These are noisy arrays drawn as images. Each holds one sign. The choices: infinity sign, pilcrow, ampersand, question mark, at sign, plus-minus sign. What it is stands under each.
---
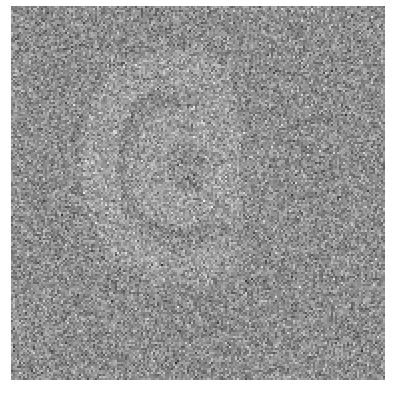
at sign
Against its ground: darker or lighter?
lighter
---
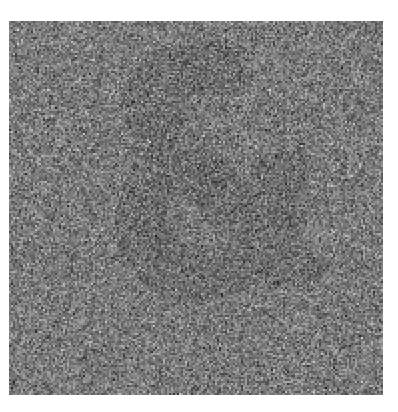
ampersand
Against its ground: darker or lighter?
darker
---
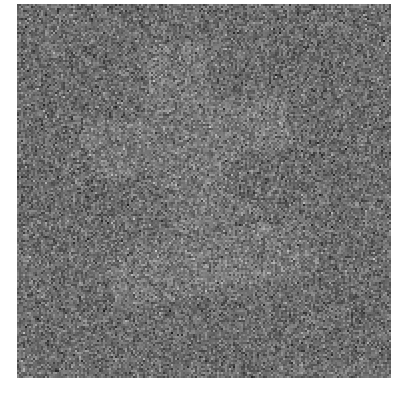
plus-minus sign
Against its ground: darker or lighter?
lighter
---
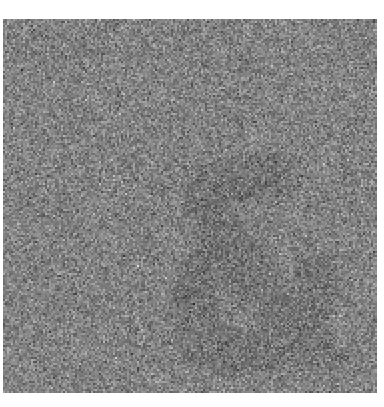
ampersand
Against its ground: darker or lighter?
darker
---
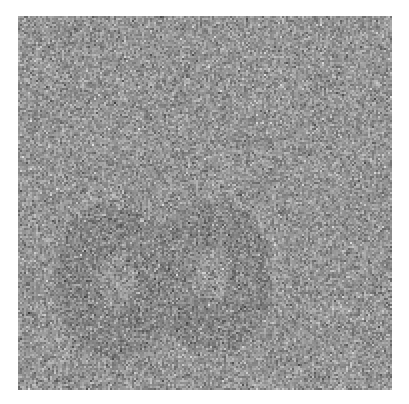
infinity sign
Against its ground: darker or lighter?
darker
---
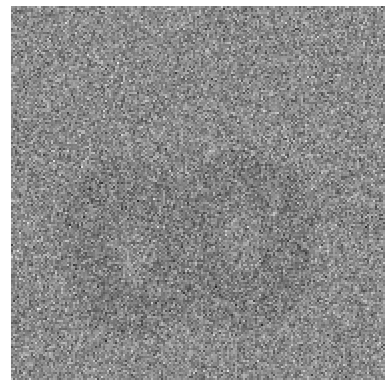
infinity sign
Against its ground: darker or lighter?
darker
